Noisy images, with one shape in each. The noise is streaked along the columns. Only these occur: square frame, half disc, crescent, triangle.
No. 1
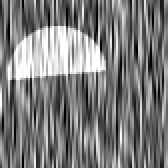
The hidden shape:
half disc
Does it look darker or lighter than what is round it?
lighter
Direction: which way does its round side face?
up
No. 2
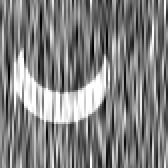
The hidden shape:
crescent
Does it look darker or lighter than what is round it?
lighter
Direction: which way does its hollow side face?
up
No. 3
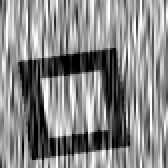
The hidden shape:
square frame
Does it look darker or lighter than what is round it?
darker
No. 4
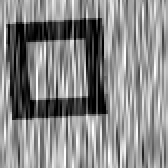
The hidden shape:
square frame
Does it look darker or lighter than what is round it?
darker
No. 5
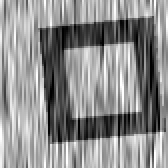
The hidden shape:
square frame
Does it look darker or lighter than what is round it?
darker
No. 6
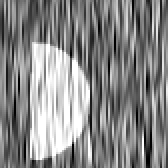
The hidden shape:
half disc
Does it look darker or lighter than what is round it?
lighter
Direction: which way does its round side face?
right
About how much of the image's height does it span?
two thirds
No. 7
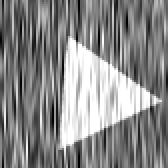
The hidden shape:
triangle
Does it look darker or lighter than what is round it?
lighter
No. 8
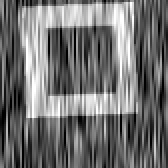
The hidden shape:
square frame
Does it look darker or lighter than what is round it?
lighter
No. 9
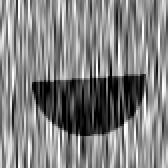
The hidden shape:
half disc
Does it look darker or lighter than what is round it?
darker
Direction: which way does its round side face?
down
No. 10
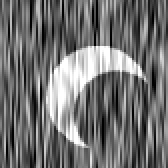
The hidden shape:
crescent
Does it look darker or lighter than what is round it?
lighter
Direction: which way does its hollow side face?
down and right
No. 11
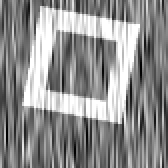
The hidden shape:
square frame
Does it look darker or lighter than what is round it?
lighter
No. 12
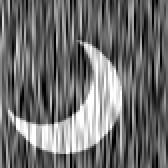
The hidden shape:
crescent
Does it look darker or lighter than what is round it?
lighter
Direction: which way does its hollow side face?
up and left
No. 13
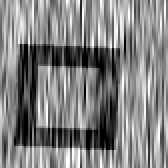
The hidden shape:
square frame
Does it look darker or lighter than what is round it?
darker
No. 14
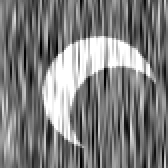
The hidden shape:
crescent
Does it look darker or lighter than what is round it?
lighter
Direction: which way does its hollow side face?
down and right
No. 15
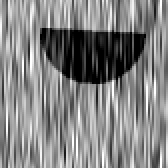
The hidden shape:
half disc
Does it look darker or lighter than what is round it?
darker
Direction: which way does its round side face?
down
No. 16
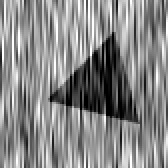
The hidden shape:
triangle
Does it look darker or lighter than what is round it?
darker
